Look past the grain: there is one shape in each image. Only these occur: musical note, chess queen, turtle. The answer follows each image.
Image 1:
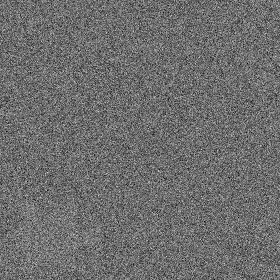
turtle
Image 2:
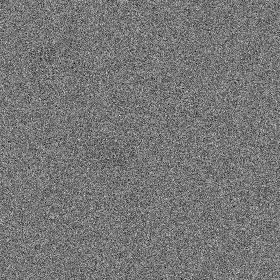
musical note
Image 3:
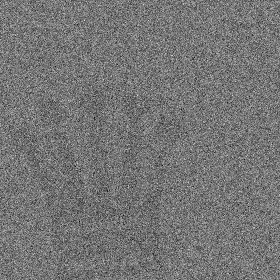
chess queen
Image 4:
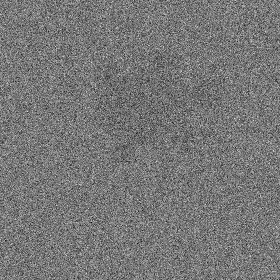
turtle
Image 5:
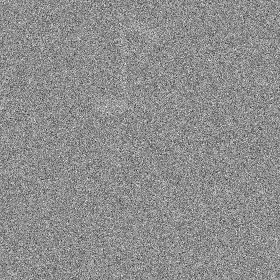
musical note
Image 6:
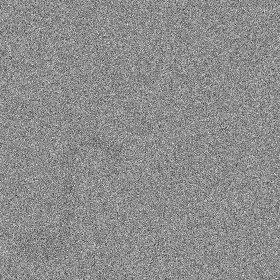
musical note
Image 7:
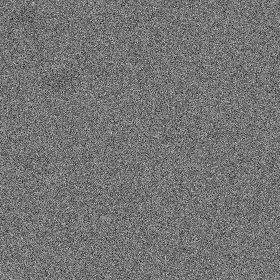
musical note
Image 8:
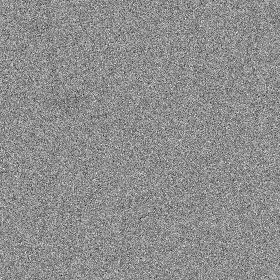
musical note
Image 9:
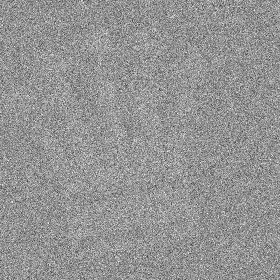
chess queen
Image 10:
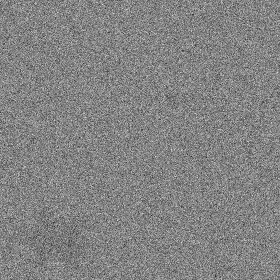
turtle
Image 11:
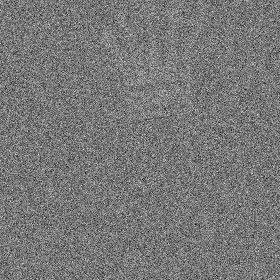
chess queen
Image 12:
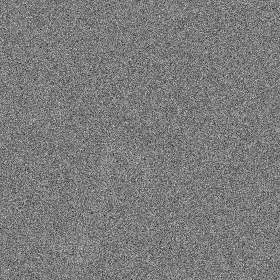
musical note
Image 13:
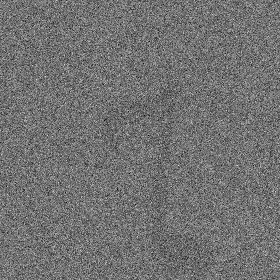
musical note
